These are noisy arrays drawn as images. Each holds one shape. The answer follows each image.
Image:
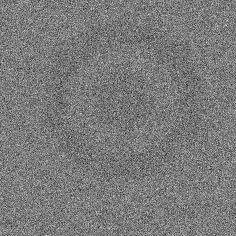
dark bullseye
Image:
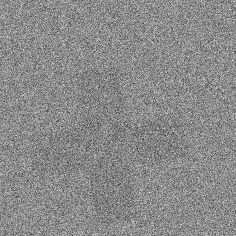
dark cross
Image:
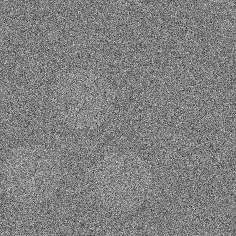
light three dots
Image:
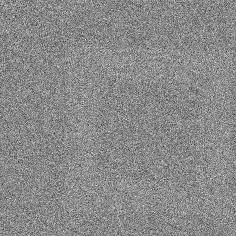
light square frame
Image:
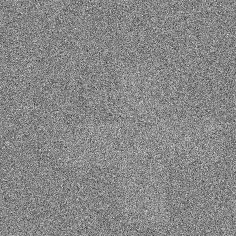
light cross
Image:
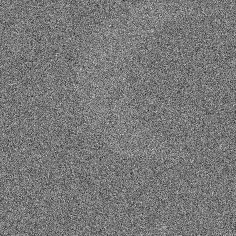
light crescent
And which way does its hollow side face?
right
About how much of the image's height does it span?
two thirds
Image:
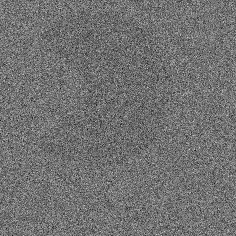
dark disc with a wedge cut out
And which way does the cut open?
left
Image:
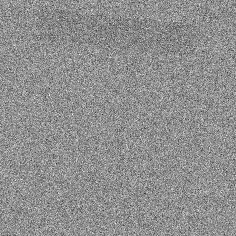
dark bar
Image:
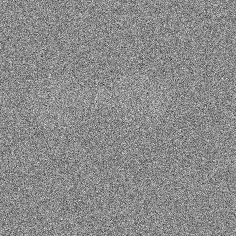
light dumbbell
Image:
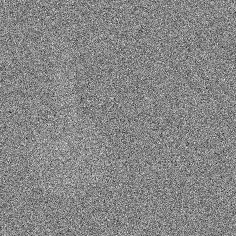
light lollipop
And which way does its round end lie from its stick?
down
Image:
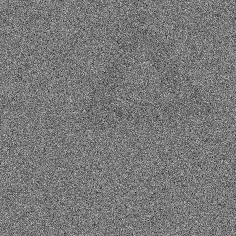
dark triangle frame
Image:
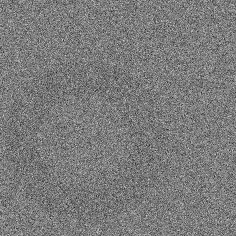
dark ring
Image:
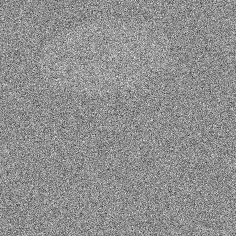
light ellipse
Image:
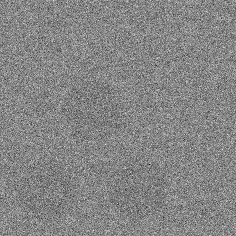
dark three dots
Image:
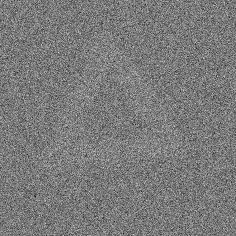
light triangle frame
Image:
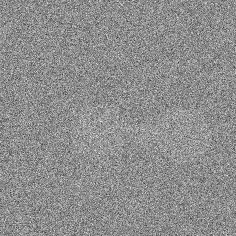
light dumbbell
